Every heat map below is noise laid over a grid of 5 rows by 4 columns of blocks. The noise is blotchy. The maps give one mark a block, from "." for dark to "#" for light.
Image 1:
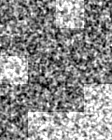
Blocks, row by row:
. . # .
. . . .
# . . .
. . . #
. # # #
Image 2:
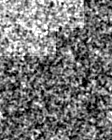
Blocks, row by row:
# # # .
# # . .
. . . .
. . . .
. . . .
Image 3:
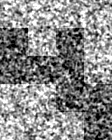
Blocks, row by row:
# # # #
. # . #
. . . #
# # . .
# # # .
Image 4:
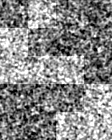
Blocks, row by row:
. # . .
# . . .
# # # .
. . . #
. . # #
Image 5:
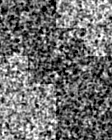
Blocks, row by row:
. . # #
. . . #
# . . .
# # . .
# # . .
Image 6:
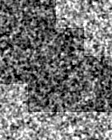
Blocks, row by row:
. . # #
. . . #
. . . .
# . . .
# # # #
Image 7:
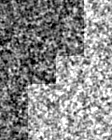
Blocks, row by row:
. . . #
. . . #
. . # #
. # # #
. # # #
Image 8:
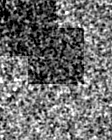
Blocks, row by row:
. . # #
. . . #
# . . #
# # # #
# # # #
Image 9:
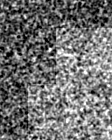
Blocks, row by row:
. . . .
. . # #
. . # #
. # # #
. # # #
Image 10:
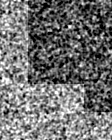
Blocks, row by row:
# . . .
# . . .
# . . .
# # # .
# # # #
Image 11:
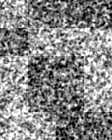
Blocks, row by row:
# . . .
. # # #
# . . #
# . . #
# # . .
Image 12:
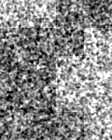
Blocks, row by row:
# # . .
. . . #
. . # #
. . # #
. . . #
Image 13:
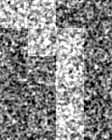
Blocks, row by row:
# # . .
. # # .
. . # .
. . # .
. . # .
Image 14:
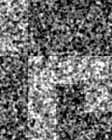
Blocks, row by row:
# . . .
# . . .
. # # #
. # . #
. # . .
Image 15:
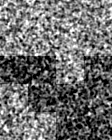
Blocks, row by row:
# # # #
# # # #
. . # .
# . . .
# # . .
